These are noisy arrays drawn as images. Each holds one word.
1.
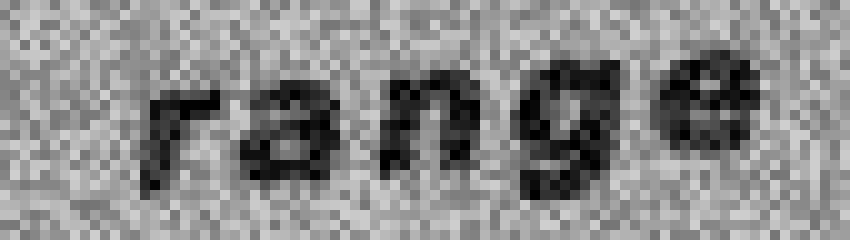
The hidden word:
range
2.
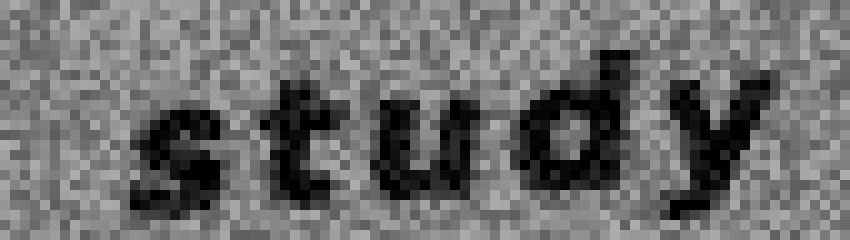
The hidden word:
study
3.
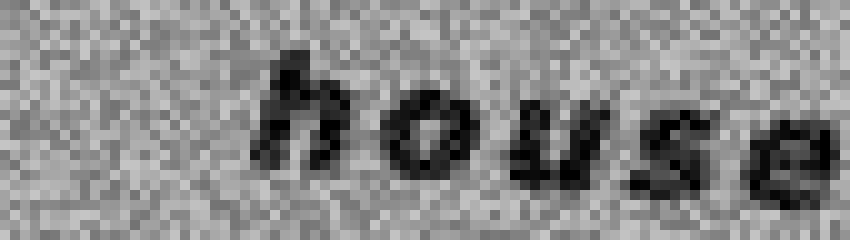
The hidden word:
house
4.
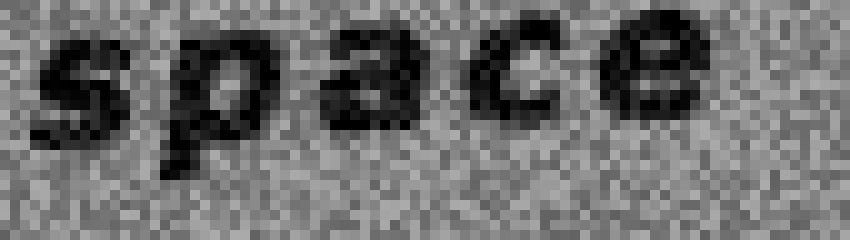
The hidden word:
space
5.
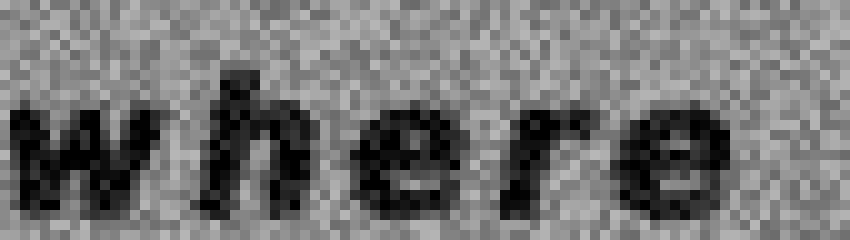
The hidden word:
where
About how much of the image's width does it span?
nearly all
